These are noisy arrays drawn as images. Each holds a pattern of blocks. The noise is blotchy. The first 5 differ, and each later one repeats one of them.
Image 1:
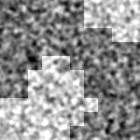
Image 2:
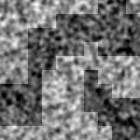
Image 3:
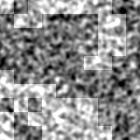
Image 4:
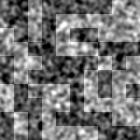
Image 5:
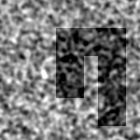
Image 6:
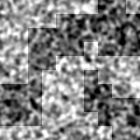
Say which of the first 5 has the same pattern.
2
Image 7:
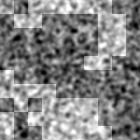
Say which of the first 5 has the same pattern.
3
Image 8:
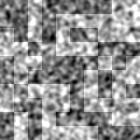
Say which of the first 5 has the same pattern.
4
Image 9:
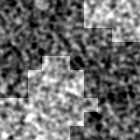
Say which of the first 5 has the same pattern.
1
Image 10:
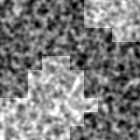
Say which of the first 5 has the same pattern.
1
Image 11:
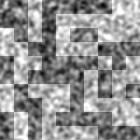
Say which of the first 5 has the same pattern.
4
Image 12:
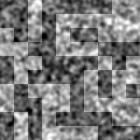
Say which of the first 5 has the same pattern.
4
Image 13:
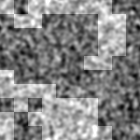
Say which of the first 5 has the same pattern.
3
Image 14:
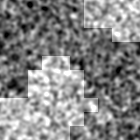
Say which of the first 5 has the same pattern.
1
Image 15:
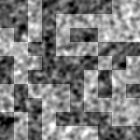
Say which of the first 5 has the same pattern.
4
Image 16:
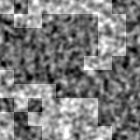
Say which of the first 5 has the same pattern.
3
